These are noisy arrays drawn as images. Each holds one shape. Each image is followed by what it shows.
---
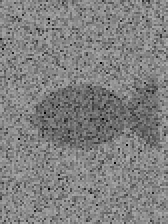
fish
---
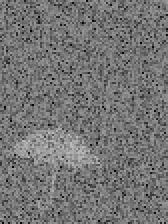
umbrella
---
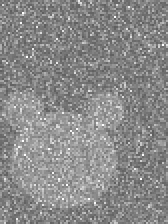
bear's head
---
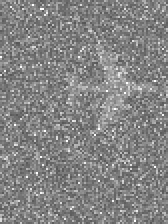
airplane
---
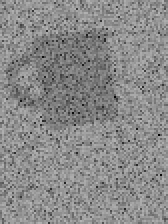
cup
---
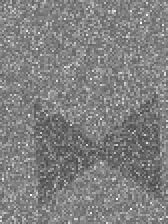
bow tie
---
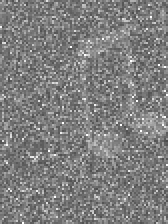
pair of musical notes
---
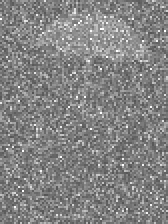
umbrella
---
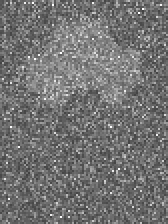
car
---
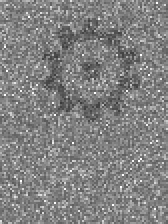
gear
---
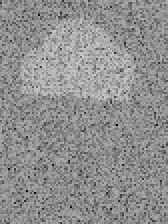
cloud
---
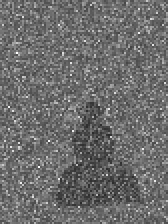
chess pawn
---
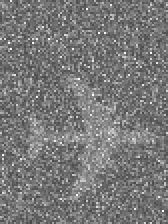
airplane
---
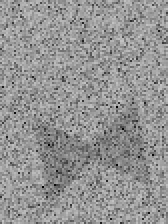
bow tie
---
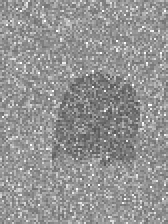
ghost
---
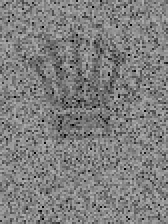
chess queen
